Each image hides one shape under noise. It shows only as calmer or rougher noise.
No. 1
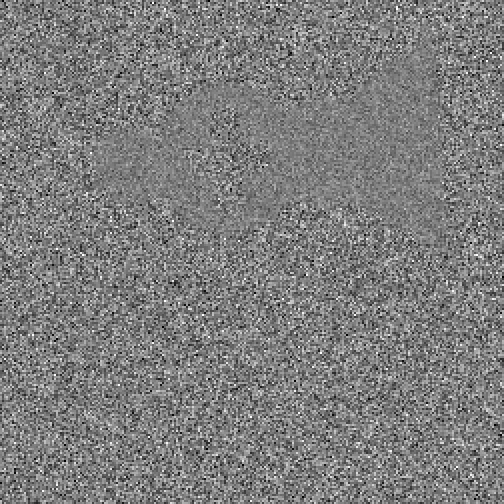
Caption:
calm chess bishop
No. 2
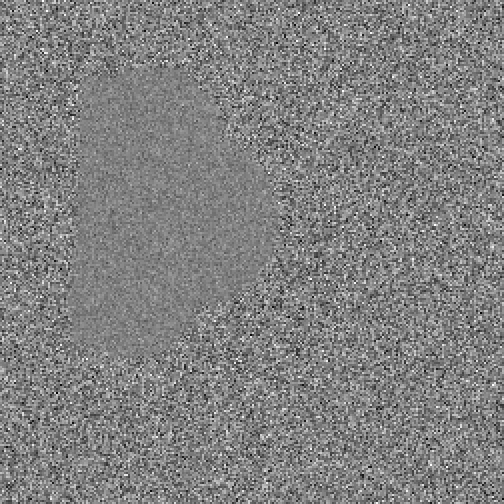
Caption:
calm cloud
